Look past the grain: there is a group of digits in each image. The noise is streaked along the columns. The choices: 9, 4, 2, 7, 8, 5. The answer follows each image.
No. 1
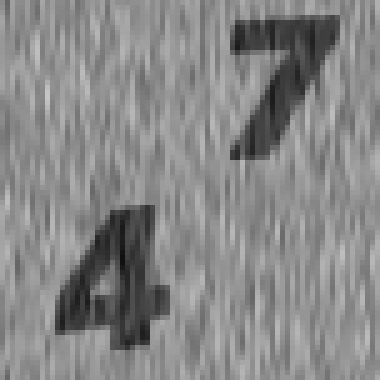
top right: 7; bottom left: 4
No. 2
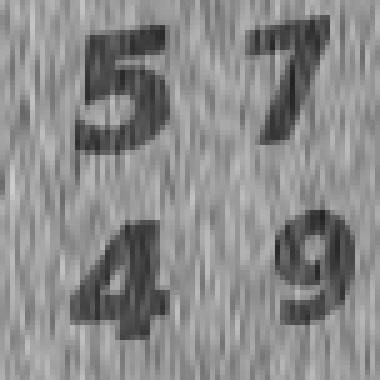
top left: 5; top right: 7; bottom left: 4; bottom right: 9
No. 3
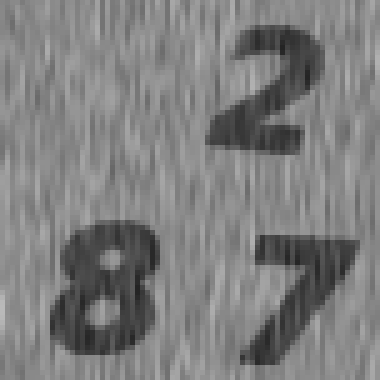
top right: 2; bottom left: 8; bottom right: 7
